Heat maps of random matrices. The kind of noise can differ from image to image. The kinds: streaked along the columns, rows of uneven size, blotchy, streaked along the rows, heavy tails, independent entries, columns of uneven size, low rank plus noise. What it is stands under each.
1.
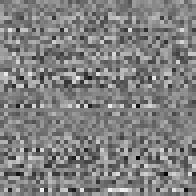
rows of uneven size
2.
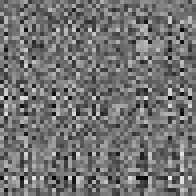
low rank plus noise
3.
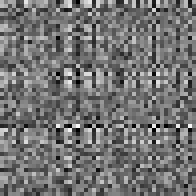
low rank plus noise
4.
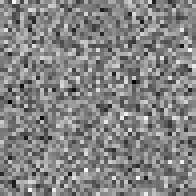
independent entries
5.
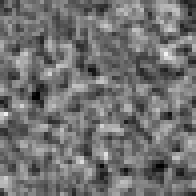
blotchy
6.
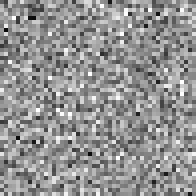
independent entries
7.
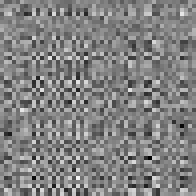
low rank plus noise
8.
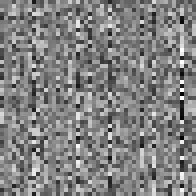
columns of uneven size
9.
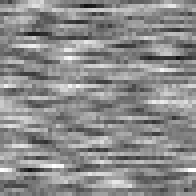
streaked along the rows
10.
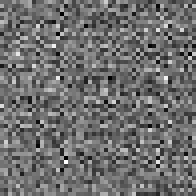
low rank plus noise
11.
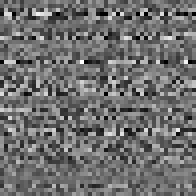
rows of uneven size
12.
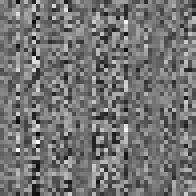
columns of uneven size
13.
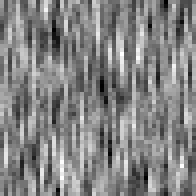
streaked along the columns
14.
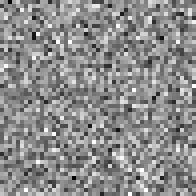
independent entries
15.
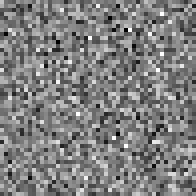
independent entries
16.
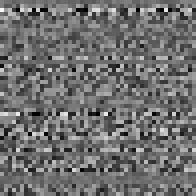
rows of uneven size
